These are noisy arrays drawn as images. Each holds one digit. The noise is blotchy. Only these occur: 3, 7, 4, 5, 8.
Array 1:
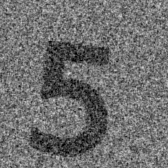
5
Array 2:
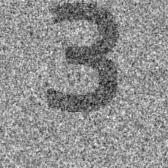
3
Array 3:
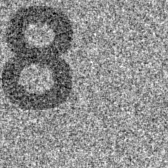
8
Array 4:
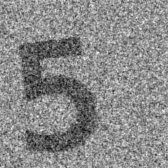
5
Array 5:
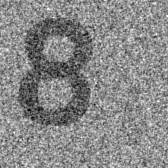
8
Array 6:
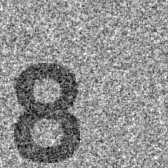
8
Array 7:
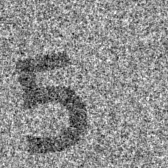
5
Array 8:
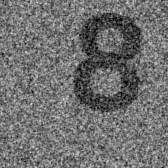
8
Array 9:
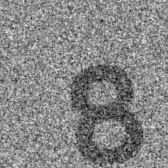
8
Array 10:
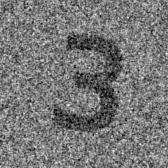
3
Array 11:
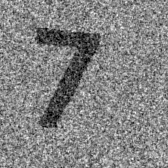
7
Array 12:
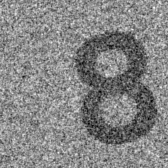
8
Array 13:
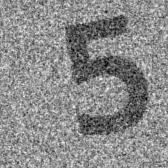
5
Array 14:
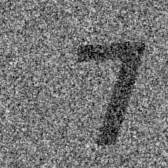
7
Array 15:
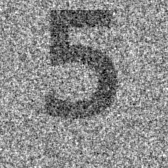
5
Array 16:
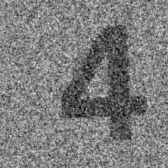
4
